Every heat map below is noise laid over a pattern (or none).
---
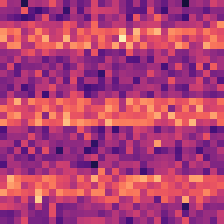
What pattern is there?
horizontal stripes
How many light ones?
3
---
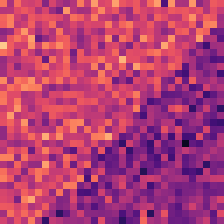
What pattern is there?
a sharp edge
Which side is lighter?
top left
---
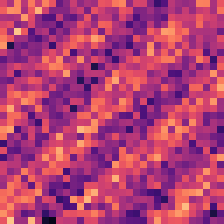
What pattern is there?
diagonal stripes
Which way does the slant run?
bottom left to top right
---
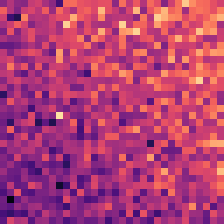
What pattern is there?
a smooth slope
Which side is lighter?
top right
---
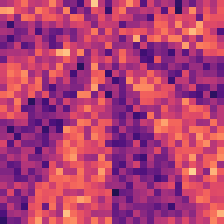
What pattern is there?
spokes from one point
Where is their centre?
top middle
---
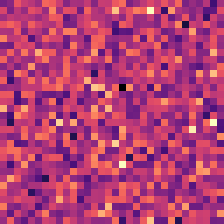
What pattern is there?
only noise
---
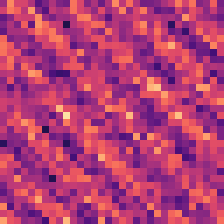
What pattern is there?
diagonal stripes
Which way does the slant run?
top left to bottom right
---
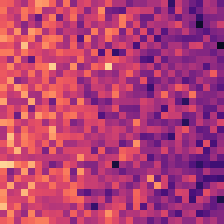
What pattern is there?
a smooth slope
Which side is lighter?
left
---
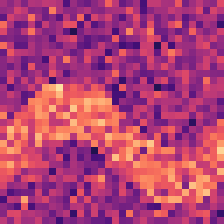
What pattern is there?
a wavy band
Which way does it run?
left to right
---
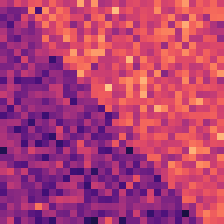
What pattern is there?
a sharp edge
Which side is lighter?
top right
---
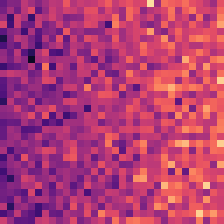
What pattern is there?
a smooth slope
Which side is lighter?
right
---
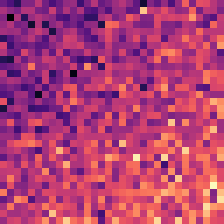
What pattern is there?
a smooth slope
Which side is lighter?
bottom right
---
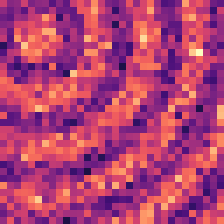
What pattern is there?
rings round one point
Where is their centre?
top left
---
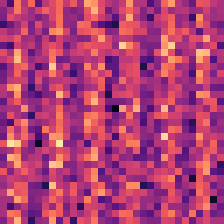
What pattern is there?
vertical stripes
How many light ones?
6
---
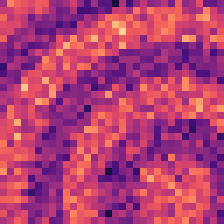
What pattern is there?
rings round one point
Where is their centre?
bottom right
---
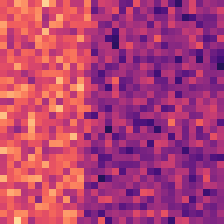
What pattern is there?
a sharp edge
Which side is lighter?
left
